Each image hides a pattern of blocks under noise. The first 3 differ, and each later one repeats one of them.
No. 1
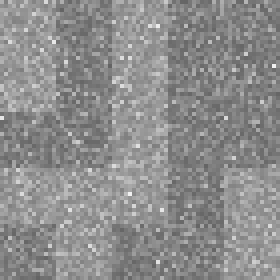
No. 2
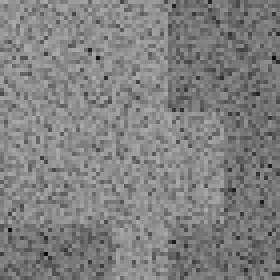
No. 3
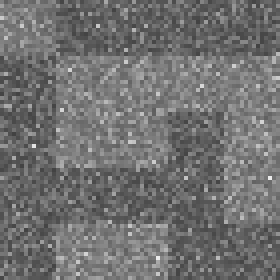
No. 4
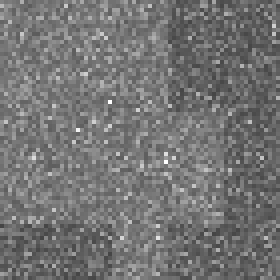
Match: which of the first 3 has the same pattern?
2
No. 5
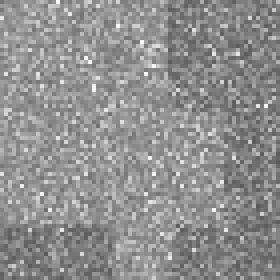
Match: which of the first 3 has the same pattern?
2
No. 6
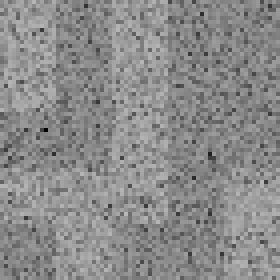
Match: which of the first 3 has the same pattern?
1
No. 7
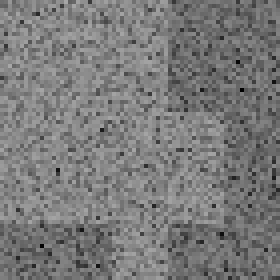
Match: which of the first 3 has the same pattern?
2
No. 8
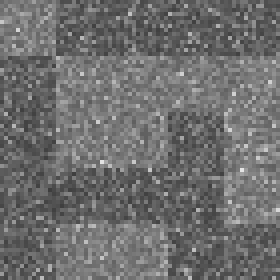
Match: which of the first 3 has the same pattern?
3
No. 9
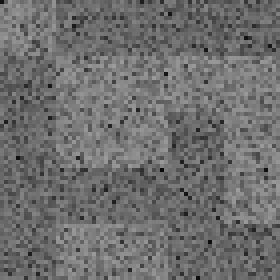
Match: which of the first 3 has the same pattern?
3
